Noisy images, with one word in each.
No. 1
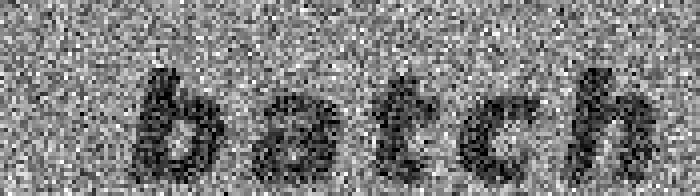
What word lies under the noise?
batch
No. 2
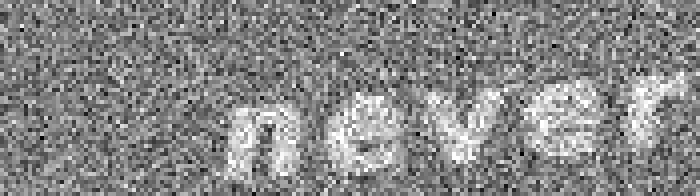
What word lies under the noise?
never
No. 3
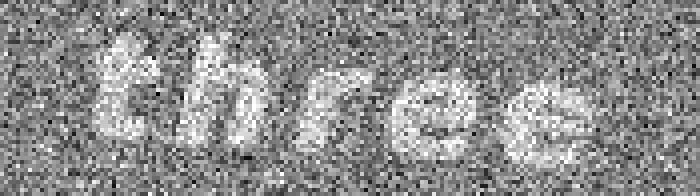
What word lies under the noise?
three
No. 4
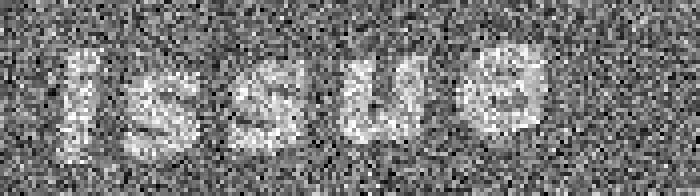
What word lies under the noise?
issue
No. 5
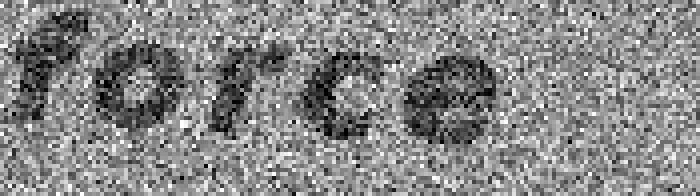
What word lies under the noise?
force
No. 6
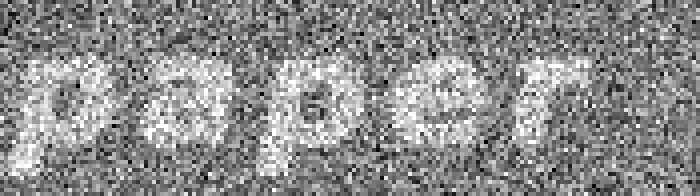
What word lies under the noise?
paper
